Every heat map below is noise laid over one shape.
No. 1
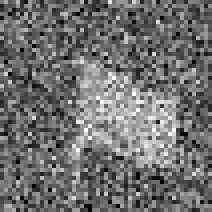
light flag
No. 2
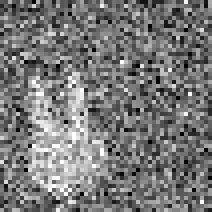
light rabbit's head
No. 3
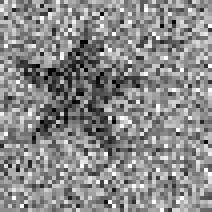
dark star
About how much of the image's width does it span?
two thirds
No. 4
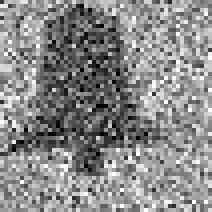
dark bell
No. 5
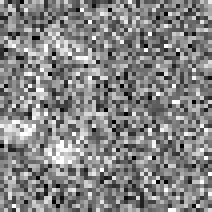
light pair of musical notes
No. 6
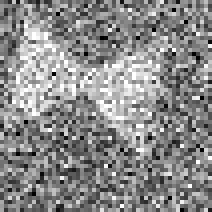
light bow tie
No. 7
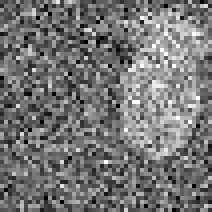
light footprint
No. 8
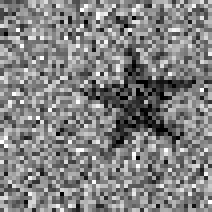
dark star
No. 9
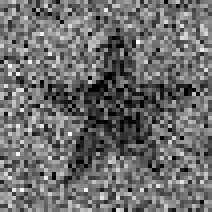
dark star
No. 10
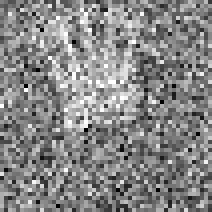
light chess queen
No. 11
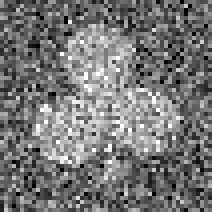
light club
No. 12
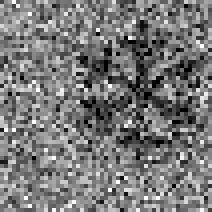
dark snowflake
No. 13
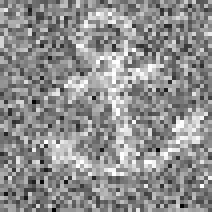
light anchor
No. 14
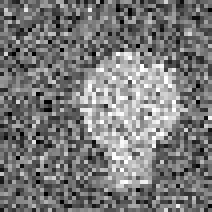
light light bulb
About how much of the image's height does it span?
two thirds
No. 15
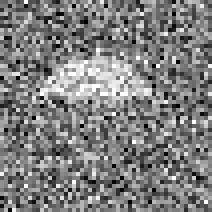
light umbrella
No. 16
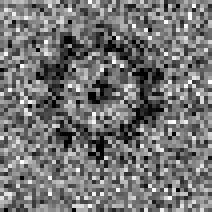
dark gear
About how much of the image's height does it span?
two thirds
